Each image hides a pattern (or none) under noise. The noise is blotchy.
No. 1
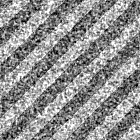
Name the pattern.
diagonal stripes
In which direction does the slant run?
bottom left to top right
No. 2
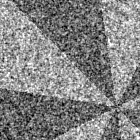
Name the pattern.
spokes from one point
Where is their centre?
bottom right
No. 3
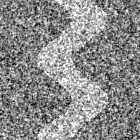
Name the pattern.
a wavy band
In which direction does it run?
top to bottom
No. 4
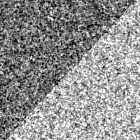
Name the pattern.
a sharp edge
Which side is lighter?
bottom right
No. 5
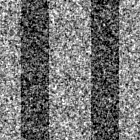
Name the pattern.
vertical stripes
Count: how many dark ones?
2
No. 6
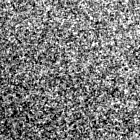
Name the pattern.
a smooth slope
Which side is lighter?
top right
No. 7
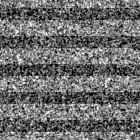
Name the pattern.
horizontal stripes
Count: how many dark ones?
5
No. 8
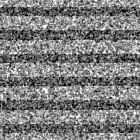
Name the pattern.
horizontal stripes
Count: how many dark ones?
6
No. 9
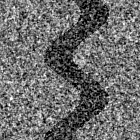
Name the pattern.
a wavy band
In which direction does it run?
top to bottom
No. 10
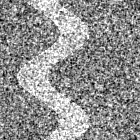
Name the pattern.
a wavy band
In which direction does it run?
top to bottom
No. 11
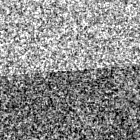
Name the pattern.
a sharp edge
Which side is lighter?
top
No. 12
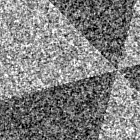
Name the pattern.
spokes from one point
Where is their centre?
middle right
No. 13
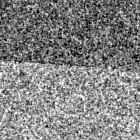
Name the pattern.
a sharp edge
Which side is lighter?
bottom
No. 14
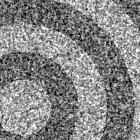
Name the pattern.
rings round one point
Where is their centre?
bottom left
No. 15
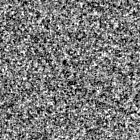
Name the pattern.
only noise
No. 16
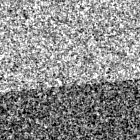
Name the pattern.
a sharp edge
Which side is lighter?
top
